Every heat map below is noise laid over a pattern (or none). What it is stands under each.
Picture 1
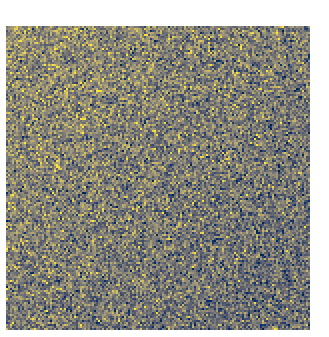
a smooth slope
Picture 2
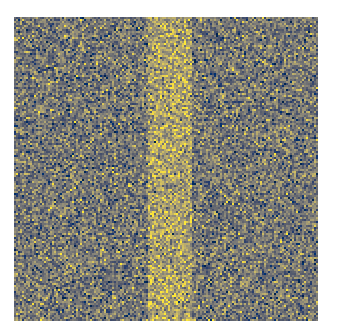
one vertical stripe
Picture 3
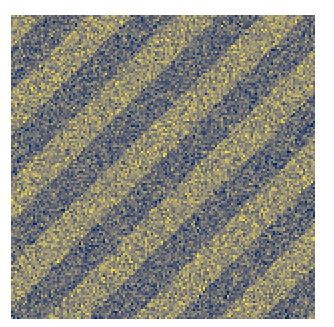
diagonal stripes
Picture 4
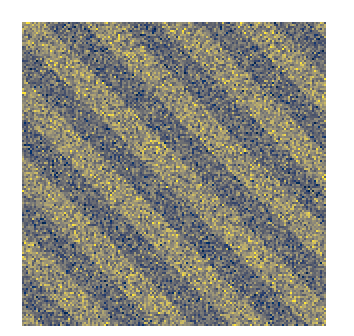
diagonal stripes
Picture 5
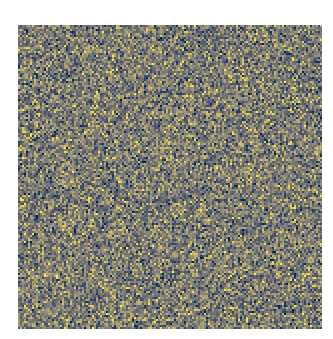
only noise
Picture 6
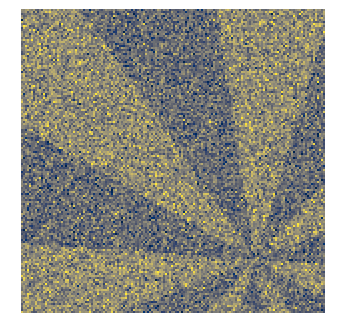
spokes from one point
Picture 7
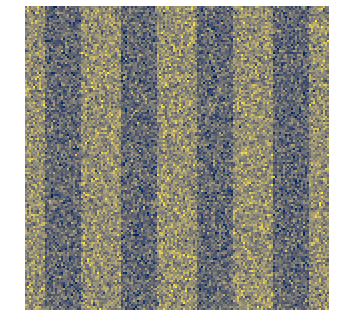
vertical stripes
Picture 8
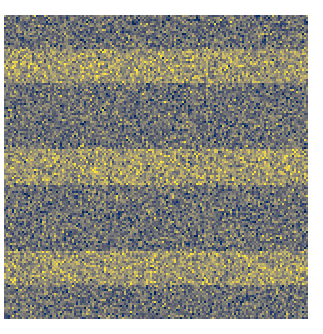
horizontal stripes
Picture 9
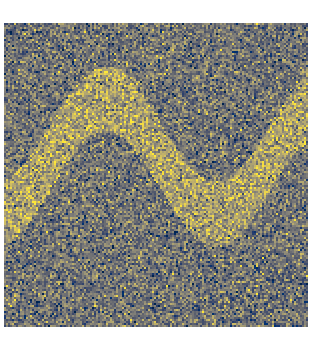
a wavy band
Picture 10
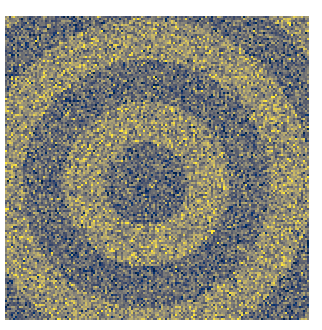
rings round one point
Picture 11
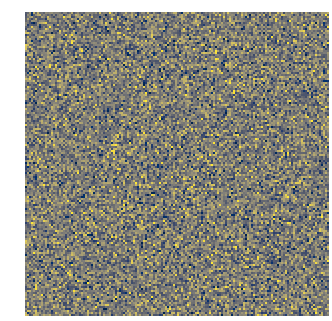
only noise
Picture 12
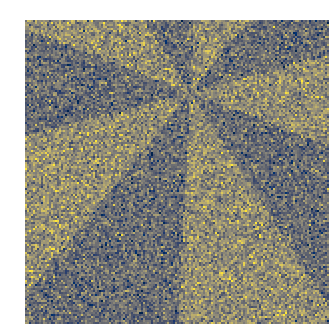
spokes from one point
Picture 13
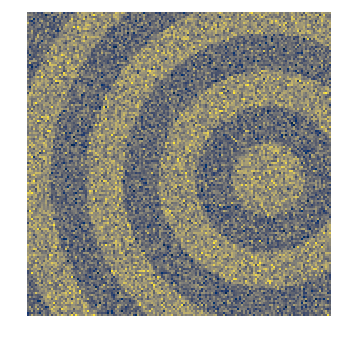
rings round one point
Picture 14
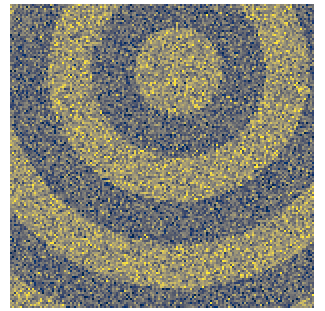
rings round one point
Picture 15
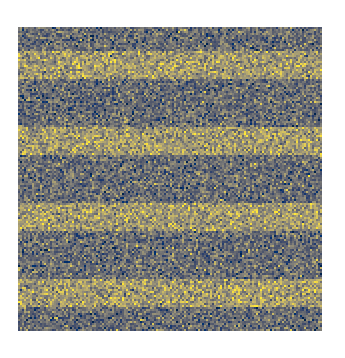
horizontal stripes
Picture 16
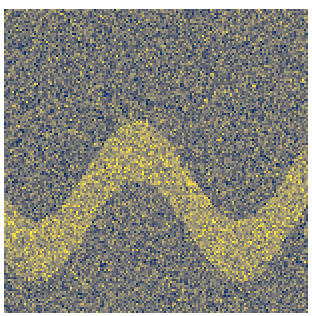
a wavy band
